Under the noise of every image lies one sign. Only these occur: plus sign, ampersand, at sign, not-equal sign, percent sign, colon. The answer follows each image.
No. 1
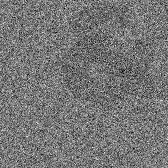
ampersand
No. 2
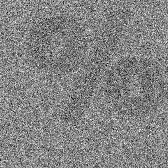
percent sign
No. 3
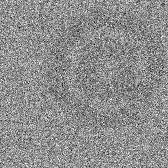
at sign
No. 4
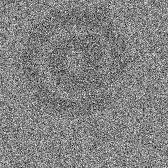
at sign
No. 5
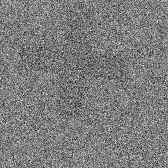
plus sign
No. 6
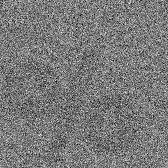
percent sign
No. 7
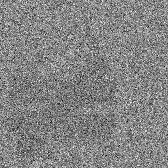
not-equal sign
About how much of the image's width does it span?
two thirds
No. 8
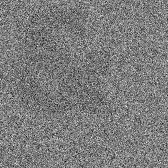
ampersand
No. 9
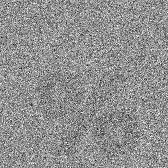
percent sign
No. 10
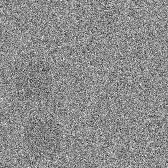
colon
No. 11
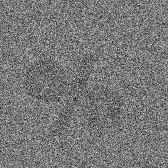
percent sign
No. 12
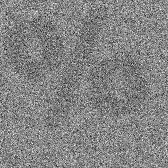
percent sign
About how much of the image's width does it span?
nearly all
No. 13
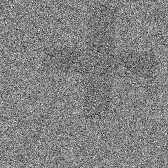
plus sign
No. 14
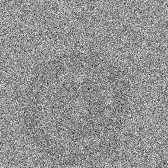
at sign
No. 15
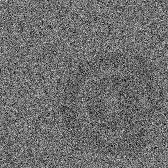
at sign
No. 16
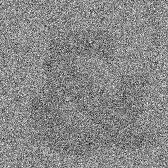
ampersand
